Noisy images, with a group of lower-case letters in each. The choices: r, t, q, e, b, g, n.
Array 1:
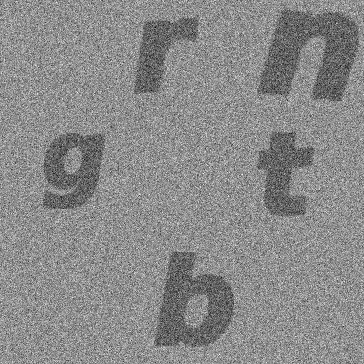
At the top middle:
r
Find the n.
top right
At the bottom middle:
b
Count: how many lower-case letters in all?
5
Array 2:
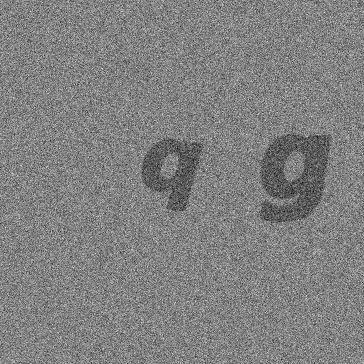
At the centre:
q
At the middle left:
nothing
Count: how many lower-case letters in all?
2
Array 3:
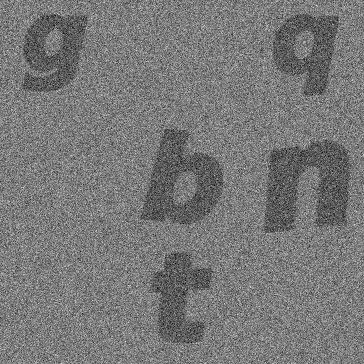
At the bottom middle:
t
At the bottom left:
nothing
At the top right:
q
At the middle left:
nothing
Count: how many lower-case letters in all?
5
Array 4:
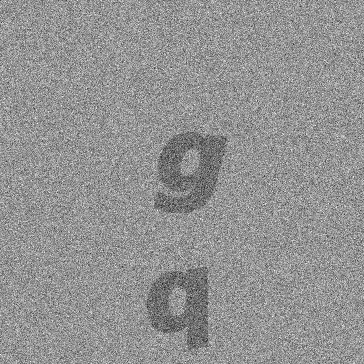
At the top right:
nothing
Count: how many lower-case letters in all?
2
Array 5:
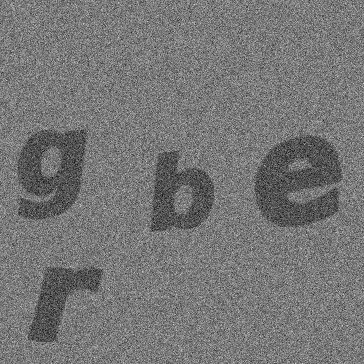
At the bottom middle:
nothing
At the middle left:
g
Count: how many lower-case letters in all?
4
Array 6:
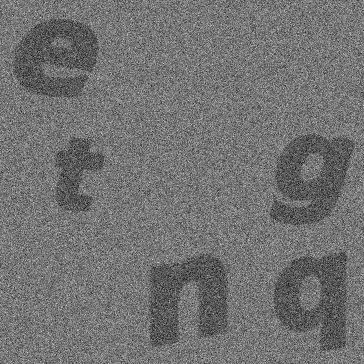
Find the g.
middle right
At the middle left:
t
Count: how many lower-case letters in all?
5
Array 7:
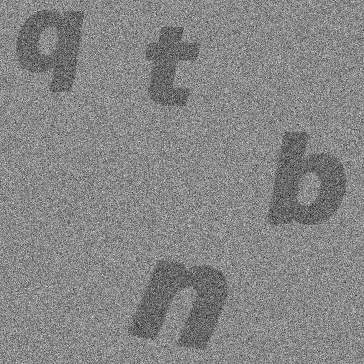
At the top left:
q
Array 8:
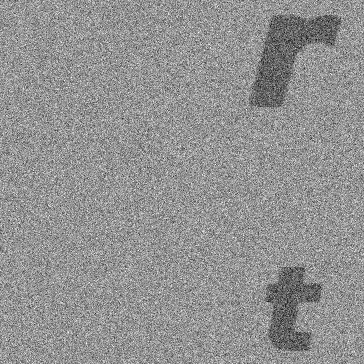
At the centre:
nothing
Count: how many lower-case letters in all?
2
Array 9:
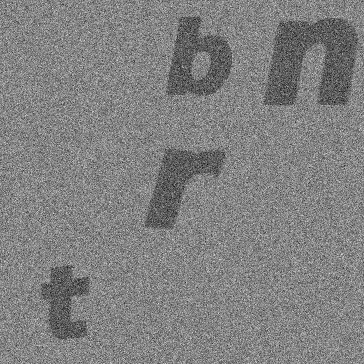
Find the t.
bottom left
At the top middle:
b
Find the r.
centre
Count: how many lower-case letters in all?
4
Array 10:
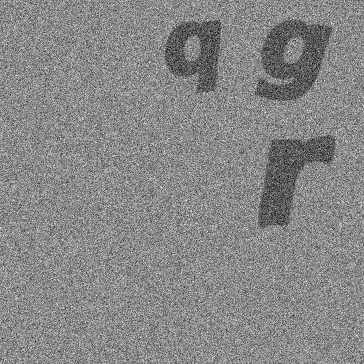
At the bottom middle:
nothing
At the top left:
nothing
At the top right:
g
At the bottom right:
nothing
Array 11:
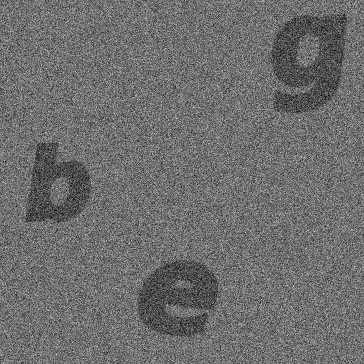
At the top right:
g
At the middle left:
b
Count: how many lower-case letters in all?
3
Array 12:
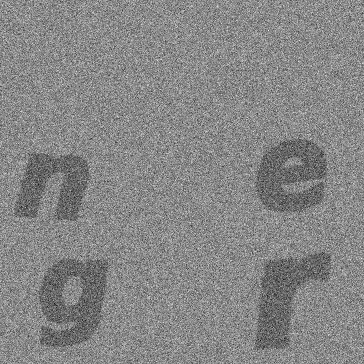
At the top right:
nothing
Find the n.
middle left
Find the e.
middle right
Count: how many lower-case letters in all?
4
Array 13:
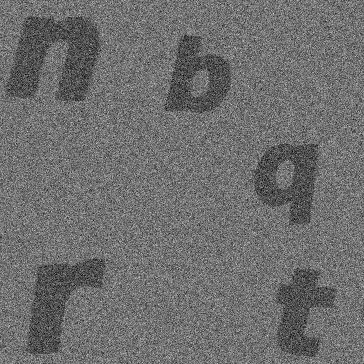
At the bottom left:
r
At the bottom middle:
nothing
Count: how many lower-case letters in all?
5
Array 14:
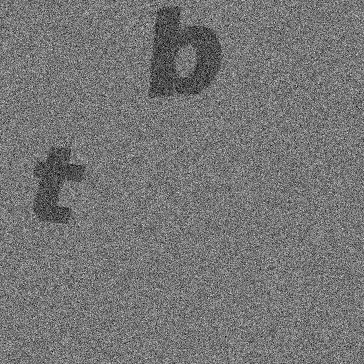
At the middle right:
nothing
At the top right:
nothing
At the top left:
nothing
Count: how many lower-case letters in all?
2
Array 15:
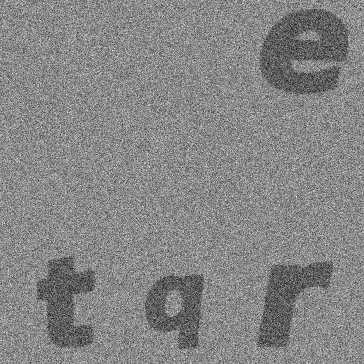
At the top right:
e
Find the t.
bottom left
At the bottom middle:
q
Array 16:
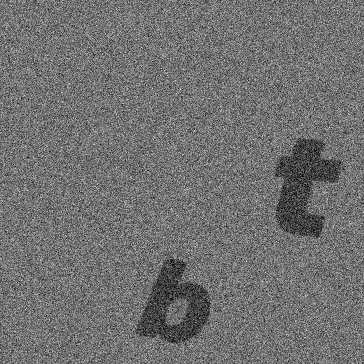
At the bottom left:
nothing
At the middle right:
t
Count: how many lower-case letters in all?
2
